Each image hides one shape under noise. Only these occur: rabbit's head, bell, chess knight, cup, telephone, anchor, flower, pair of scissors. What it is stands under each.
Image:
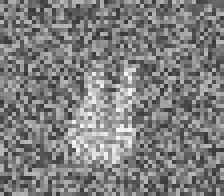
light rabbit's head
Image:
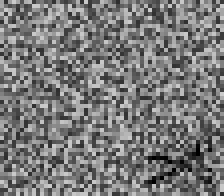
dark pair of scissors, bottom right
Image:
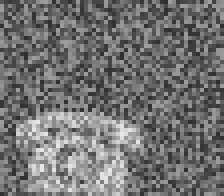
light telephone
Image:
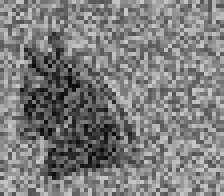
dark chess knight
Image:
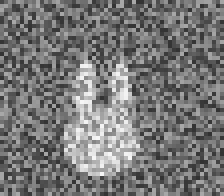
light rabbit's head
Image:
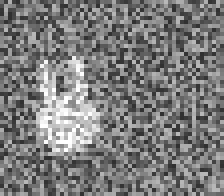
light rabbit's head
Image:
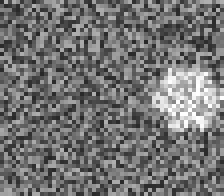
light flower, middle right
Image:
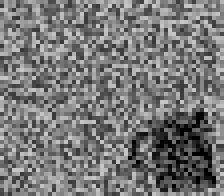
dark cup, bottom right
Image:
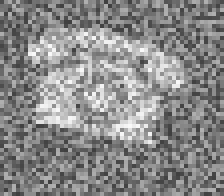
light telephone
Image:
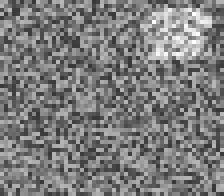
light telephone, top right
